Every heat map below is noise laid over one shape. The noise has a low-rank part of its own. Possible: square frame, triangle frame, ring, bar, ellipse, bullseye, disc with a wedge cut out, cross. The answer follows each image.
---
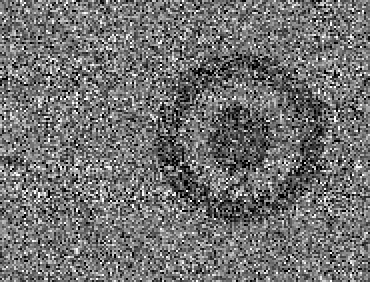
bullseye
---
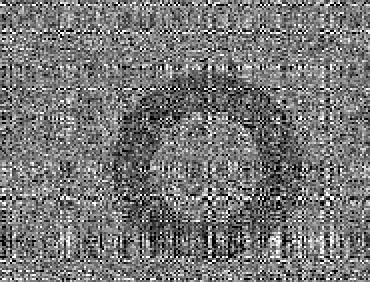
ring
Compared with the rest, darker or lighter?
darker
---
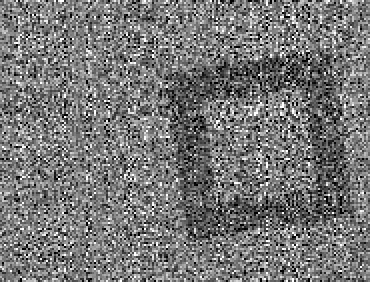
square frame
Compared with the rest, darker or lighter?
darker
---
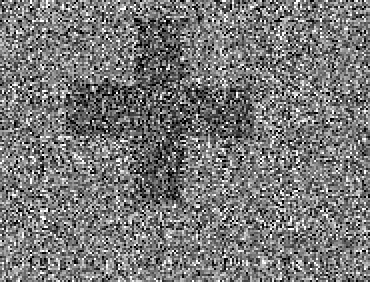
cross
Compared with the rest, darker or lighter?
darker
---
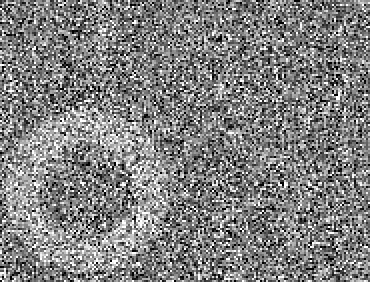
ring
